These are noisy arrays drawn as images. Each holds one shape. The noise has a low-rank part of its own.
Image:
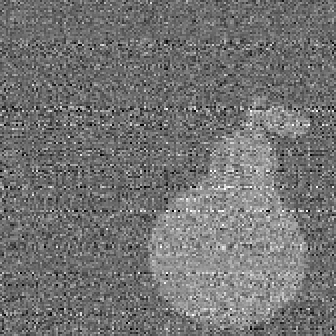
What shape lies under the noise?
pear
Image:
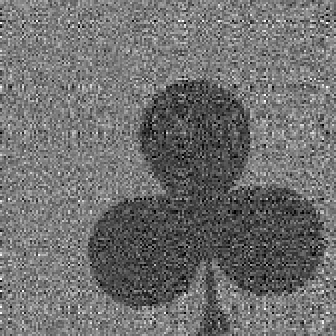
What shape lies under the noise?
club
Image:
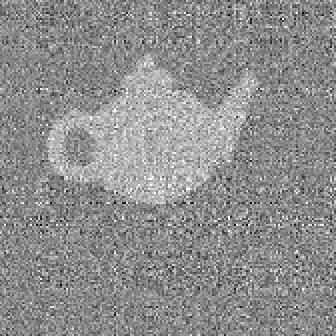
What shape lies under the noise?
teapot
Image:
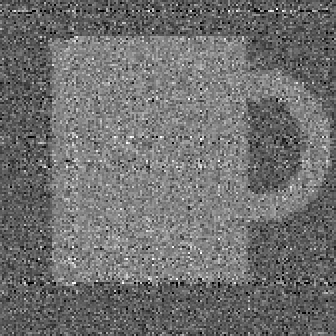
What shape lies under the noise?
cup
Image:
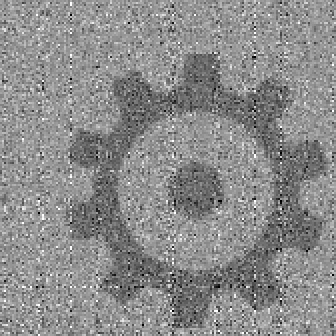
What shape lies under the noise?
gear
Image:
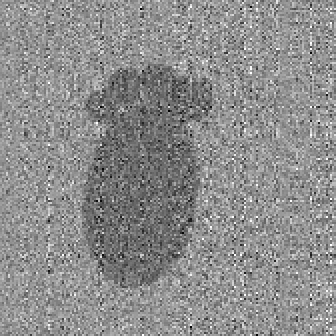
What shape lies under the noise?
footprint
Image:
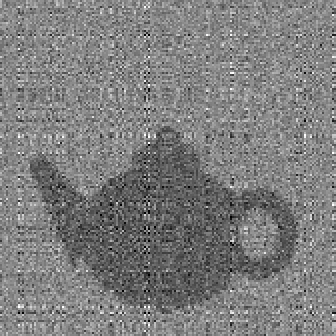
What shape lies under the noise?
teapot
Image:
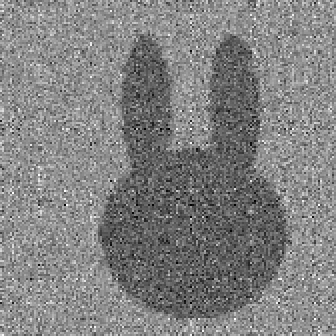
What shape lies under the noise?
rabbit's head
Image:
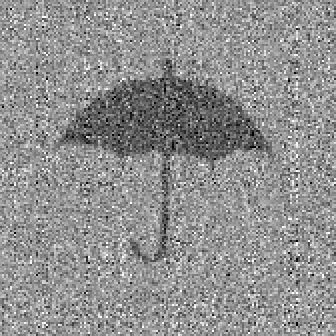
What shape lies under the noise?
umbrella
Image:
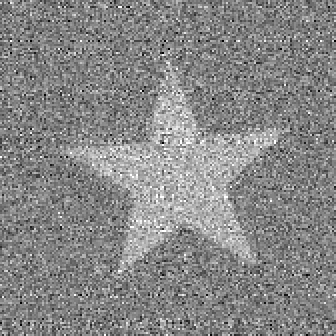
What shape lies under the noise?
star
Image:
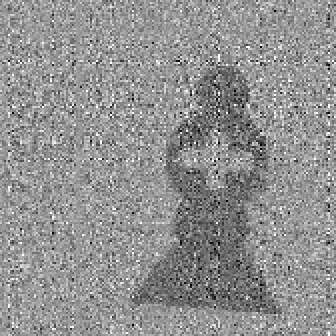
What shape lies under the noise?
chess bishop
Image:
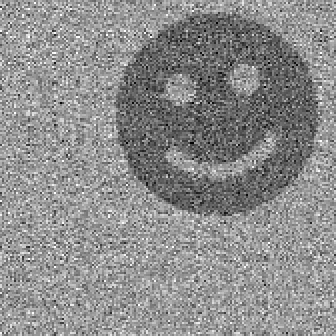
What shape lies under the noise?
smiling face
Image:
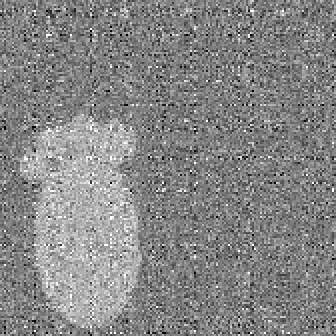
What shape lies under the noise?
footprint
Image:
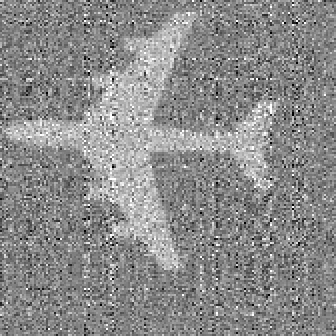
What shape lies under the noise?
airplane
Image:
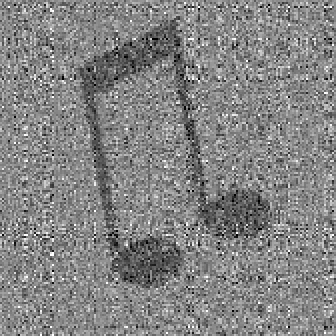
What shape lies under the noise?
pair of musical notes
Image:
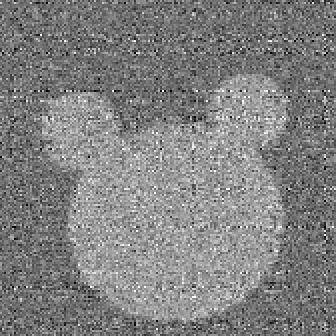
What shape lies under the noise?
bear's head
